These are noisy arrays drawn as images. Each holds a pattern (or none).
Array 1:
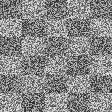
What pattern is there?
a checkerboard
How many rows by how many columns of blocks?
6 by 5
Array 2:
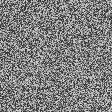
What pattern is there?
only noise
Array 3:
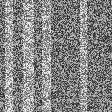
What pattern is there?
bands of columns
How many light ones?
4
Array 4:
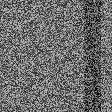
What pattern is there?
one band of columns
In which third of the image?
right
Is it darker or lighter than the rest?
darker
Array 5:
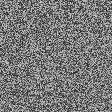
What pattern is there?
only noise
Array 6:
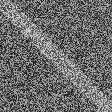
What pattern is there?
a diagonal band
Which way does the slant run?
top left to bottom right
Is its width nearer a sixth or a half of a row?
a sixth
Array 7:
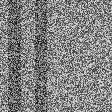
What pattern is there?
bands of columns
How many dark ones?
2
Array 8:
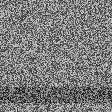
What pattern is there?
one band of rows
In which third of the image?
bottom
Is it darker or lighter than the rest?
darker
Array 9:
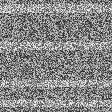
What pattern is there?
bands of rows
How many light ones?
4
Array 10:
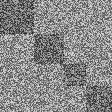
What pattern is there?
blocks along the diagonal
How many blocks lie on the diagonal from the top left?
4
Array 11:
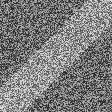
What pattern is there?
a diagonal band
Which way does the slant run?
bottom left to top right
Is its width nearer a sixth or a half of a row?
a half
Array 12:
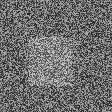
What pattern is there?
one block
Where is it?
centre
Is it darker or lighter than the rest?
lighter
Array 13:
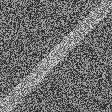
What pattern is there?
a diagonal band
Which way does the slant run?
bottom left to top right
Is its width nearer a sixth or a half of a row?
a sixth
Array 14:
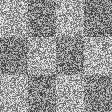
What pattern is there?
a checkerboard
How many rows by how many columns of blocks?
3 by 4
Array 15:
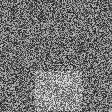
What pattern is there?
one block
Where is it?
bottom middle
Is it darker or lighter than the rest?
lighter
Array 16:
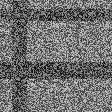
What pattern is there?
bands of rows crossing bands of columns
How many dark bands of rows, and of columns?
2 and 1
